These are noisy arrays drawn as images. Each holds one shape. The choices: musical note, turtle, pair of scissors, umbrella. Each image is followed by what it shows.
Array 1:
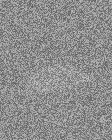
umbrella
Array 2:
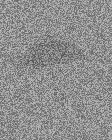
umbrella
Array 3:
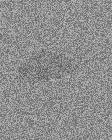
umbrella
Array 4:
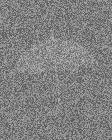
umbrella
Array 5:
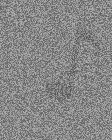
musical note
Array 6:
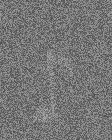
musical note
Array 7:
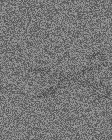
pair of scissors
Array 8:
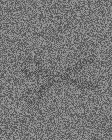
pair of scissors
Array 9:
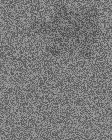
turtle
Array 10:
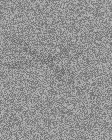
pair of scissors
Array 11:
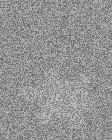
turtle
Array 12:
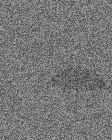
umbrella
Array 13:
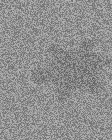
turtle
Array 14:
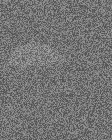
umbrella
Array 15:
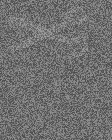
pair of scissors
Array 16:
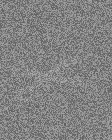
pair of scissors
